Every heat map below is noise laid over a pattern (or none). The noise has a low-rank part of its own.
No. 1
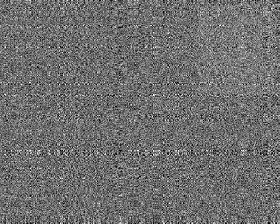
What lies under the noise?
one block
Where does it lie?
top right
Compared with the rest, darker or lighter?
lighter
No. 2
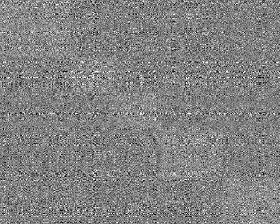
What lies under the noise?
blocks along the diagonal
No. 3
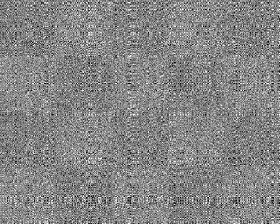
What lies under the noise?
a checkerboard
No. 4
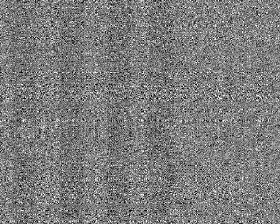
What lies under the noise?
bands of columns
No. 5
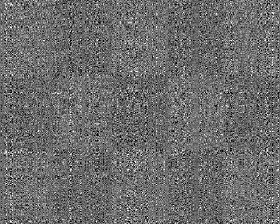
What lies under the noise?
a checkerboard
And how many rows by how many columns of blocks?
3 by 5
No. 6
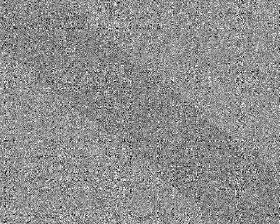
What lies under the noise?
a diagonal band
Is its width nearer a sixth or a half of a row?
a half
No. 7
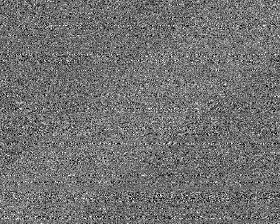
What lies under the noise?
a diagonal band
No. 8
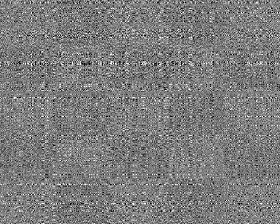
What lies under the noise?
a checkerboard
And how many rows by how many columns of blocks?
5 by 5
